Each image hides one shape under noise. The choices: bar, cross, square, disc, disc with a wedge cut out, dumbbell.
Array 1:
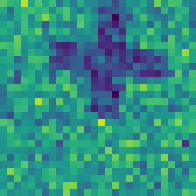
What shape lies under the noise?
cross
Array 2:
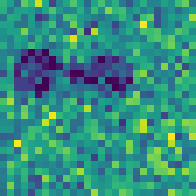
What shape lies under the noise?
dumbbell
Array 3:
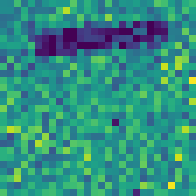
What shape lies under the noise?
bar
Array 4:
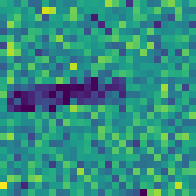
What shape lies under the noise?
bar
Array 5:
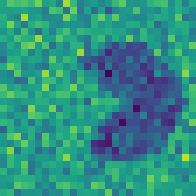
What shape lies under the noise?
disc with a wedge cut out
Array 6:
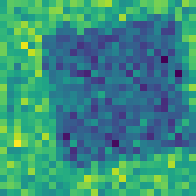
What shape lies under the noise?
square
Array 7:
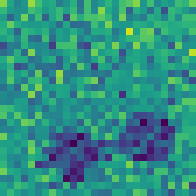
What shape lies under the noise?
dumbbell
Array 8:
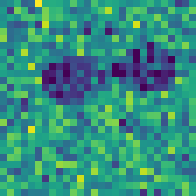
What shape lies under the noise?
dumbbell
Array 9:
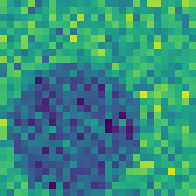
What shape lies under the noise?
disc
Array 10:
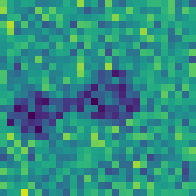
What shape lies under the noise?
dumbbell
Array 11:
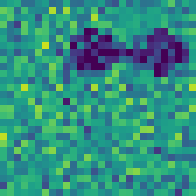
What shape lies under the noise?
dumbbell
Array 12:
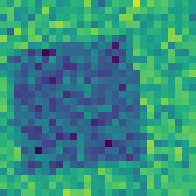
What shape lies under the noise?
square
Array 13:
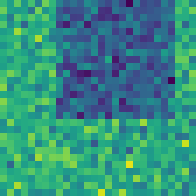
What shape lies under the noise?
square
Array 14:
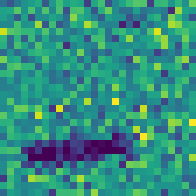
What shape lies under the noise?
bar
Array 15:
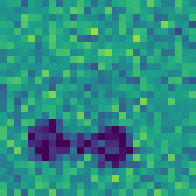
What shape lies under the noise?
dumbbell
